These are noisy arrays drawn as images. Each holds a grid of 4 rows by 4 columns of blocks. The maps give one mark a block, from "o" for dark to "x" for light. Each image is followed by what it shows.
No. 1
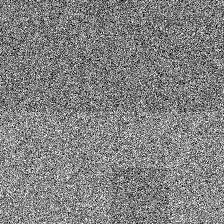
oooo
oooo
xxxx
xxox
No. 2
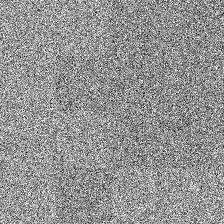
xxoo
xooo
xxoo
xoxx
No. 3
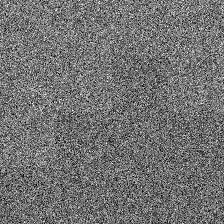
xxxx
xxox
xooo
oooo
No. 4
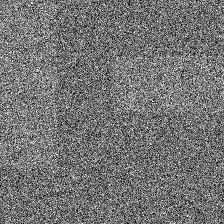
xooo
xoxx
xooo
oooo
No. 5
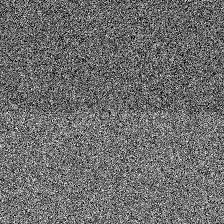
oooo
oooo
xxxx
xxxx
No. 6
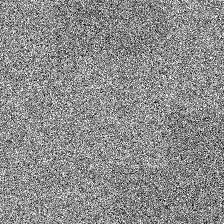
xoox
xxxx
xxxo
xxoo
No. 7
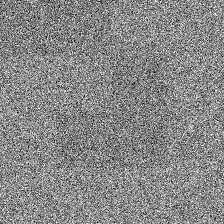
ooxx
xxox
xoox
xxxx
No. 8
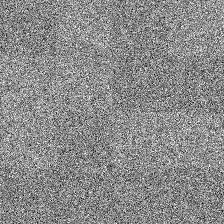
oxox
xxoo
xoxx
oooo
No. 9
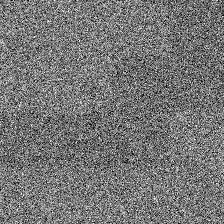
xxxo
xxoo
ooox
xxxx
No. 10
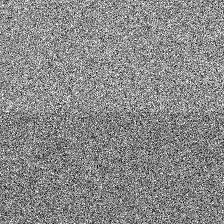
xxxx
xxxx
oooo
oooo
